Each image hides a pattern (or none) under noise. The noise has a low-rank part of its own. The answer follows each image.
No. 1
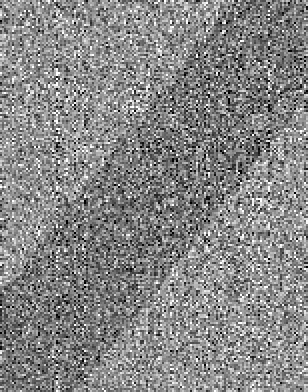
a diagonal band
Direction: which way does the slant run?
bottom left to top right
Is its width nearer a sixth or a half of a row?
a half
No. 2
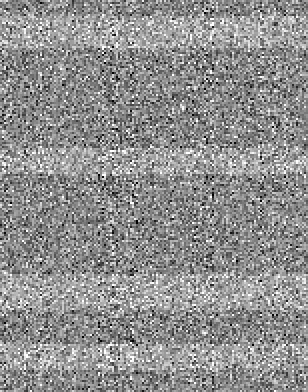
bands of rows
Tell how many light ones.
4
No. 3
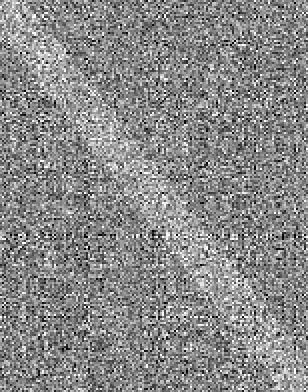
a diagonal band
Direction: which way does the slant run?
top left to bottom right
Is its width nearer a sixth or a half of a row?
a sixth
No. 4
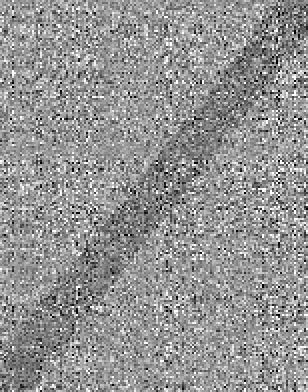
a diagonal band
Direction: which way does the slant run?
bottom left to top right
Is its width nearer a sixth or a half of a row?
a sixth
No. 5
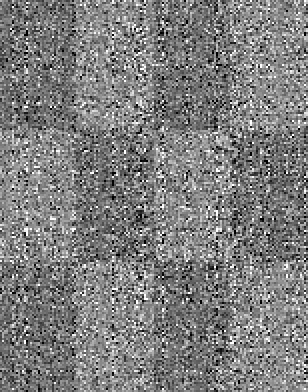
a checkerboard
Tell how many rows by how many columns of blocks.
3 by 4
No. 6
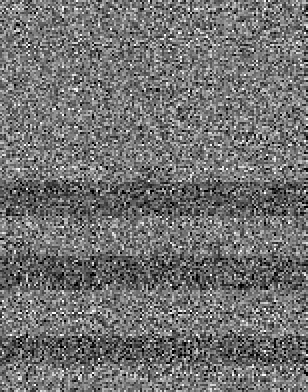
bands of rows
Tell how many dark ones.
3
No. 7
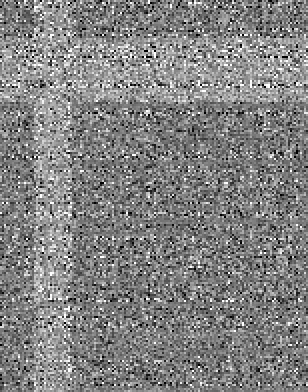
bands of rows crossing bands of columns
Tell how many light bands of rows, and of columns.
1 and 1
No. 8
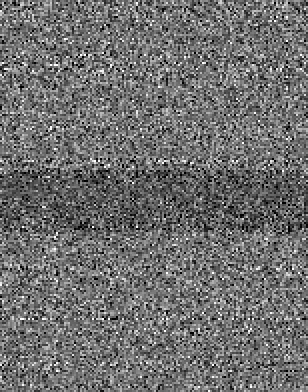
one band of rows
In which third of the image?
middle
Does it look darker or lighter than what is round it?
darker
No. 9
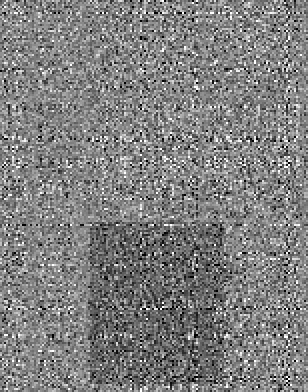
one block
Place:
bottom middle
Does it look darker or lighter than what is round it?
darker
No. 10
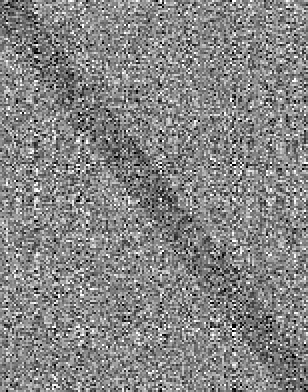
a diagonal band
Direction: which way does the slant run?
top left to bottom right
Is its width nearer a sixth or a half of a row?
a sixth
